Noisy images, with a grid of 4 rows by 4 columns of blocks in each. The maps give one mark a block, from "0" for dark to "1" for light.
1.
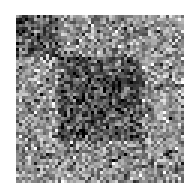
0111
1001
1001
1111
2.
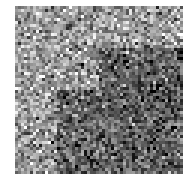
1111
1100
1000
1000
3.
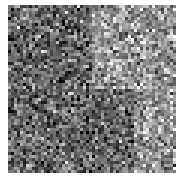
0011
0011
0001
0001
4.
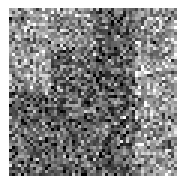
1101
1001
0001
0001
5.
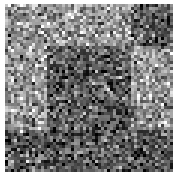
1110
1001
1001
0000
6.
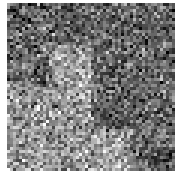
0000
0100
1100
1110
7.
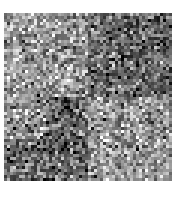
1100
1100
1011
0011
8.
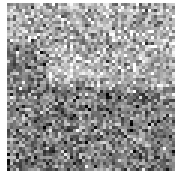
1111
0111
0000
0000
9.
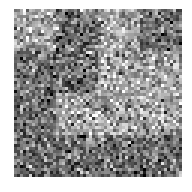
1010
0011
0111
0000
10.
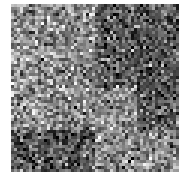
1100
1100
1110
0011
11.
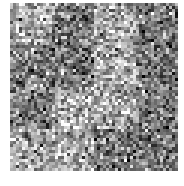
1010
0010
0110
1100
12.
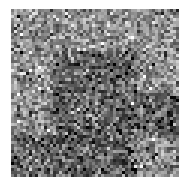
1111
1001
1000
0001
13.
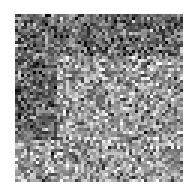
0000
0111
0111
1111
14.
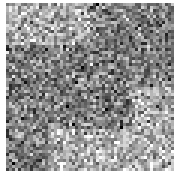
1100
0000
0001
0111
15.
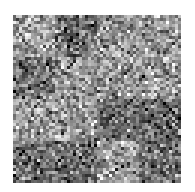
1011
0111
1100
0010
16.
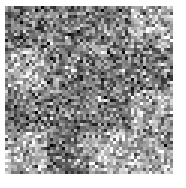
0001
1000
0001
1011
